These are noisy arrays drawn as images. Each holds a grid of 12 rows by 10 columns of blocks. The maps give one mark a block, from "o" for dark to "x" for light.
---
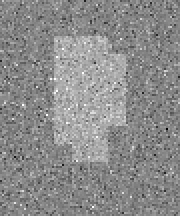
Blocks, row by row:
o o o o o o o o o o
o o o o o o o o o o
o o o x x x o o o o
o o o x x x x o o o
o o o x x x x o o o
o o o x x x x o o o
o o o x x x x o o o
o o o x x x o o o o
o o o o x x o o o o
o o o o o o o o o o
o o o o o o o o o o
o o o o o o o o o o
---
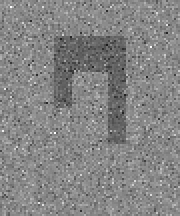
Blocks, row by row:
x x x x x x x x x x
x x x x x x x x x x
x x x o o o o x x x
x x x o o o o x x x
x x x o x x o x x x
x x x o x x o x x x
x x x x x x o x x x
x x x x x x o x x x
x x x x x x x x x x
x x x x x x x x x x
x x x x x x x x x x
x x x x x x x x x x
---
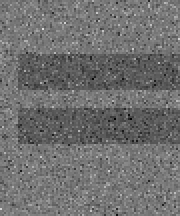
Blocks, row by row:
x x x x x x x x x x
x x x x x x x x x x
x x x x x x x x x x
x o o o o o o o o o
x o o o o o o o o o
x x x x x x x x x x
x o o o o o o o o o
x o o o o o o o o o
x x x x x x x x x x
x x x x x x x x x x
x x x x x x x x x x
x x x x x x x x x x
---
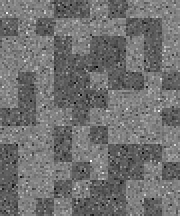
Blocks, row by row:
x x x o o x o x x x
o x o x x x x o o x
x x x o x o o x o x
x x x o o o o x o x
x o x o o x o o x o
x o x o o o x x x x
o o x x o x x x x o
x x x o x o x x x x
o x x o x x o o o x
o x x x o x o o x o
o x x o x o o x x x
o x o x o o o x o x
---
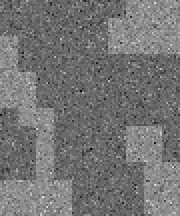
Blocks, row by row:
o o o o o o o x x x
o o o o o o x x x x
x o o o o o x x x x
x o o o o o o o o o
x x o o o o o o o o
x x o o o o o o o o
o x x o o o o o o o
o o x o o o o x x o
o o x o o o o x x o
o o x o o o o o x x
x x x x o o o o x x
x x x x o o o o x x
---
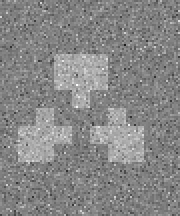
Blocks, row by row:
o o o o o o o o o o
o o o o o o o o o o
o o o o o o o o o o
o o o x x x o o o o
o o o x x x o o o o
o o o o x o o o o o
o o x o o o x o o o
o x x x o x x x o o
o x x o o o x x o o
o o o o o o o o o o
o o o o o o o o o o
o o o o o o o o o o
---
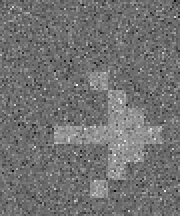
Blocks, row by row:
o o o o o o o o o o
o o o o o o o o o o
o o o o o o o o o o
o o o o o o o o o o
o o o o o x o o o o
o o o o o o x o o o
o o o o o o x x o o
o o o x x x x x x o
o o o o o o x x o o
o o o o o o x o o o
o o o o o x o o o o
o o o o o o o o o o
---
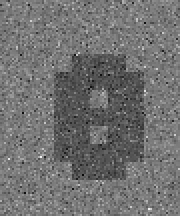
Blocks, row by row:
x x x x x x x x x x
x x x x x x x x x x
x x x x x x x x x x
x x x x o o o x x x
x x x o o o o o x x
x x x o o x o o x x
x x x o o o o o x x
x x x o o x o o x x
x x x o o o o o x x
x x x x o o o x x x
x x x x x x x x x x
x x x x x x x x x x
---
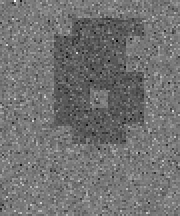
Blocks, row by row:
x x x x x x x x x x
x x x x o o o o x x
x x x o o o o x x x
x x x o o o o x x x
x x x o o o o o x x
x x x o o x o o x x
x x x o o o o o x x
x x x x o o o x x x
x x x x x x x x x x
x x x x x x x x x x
x x x x x x x x x x
x x x x x x x x x x
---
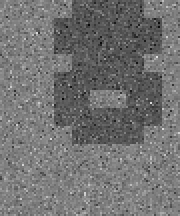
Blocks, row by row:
x x x x o o o o x x
x x x o o o o o o x
x x x o o o o o o x
x x x x o o o o x x
x x x o o o o o o x
x x x o o x x o o x
x x x o o o o o o x
x x x x o o o o x x
x x x x x x x x x x
x x x x x x x x x x
x x x x x x x x x x
x x x x x x x x x x
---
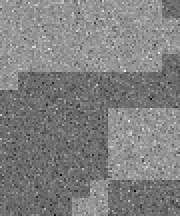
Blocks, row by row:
x x x x x x x x x o
x x x x x x x x x x
x x x x x x x x x x
x x x x x x x x x o
x o o o o o o o o o
o o o o o o o o o o
o o o o o o x x x x
o o o o o o x x x x
o o o o o o x x x x
o o o o o o x x x x
o o o o o x o o o o
o o o o x x o o o o
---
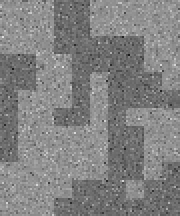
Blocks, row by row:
x x x o o x x x x x
x x x o o x x x x x
x x x o o o o o x x
o o x x o o o o x x
o o x x o x o o o x
o x x x o x o o o o
o x x o o x o x x x
o x x x x x o o x x
o x x x x x o o x x
x x x x x x o o x o
x x x x o o o x o o
x x x o o o o o o o
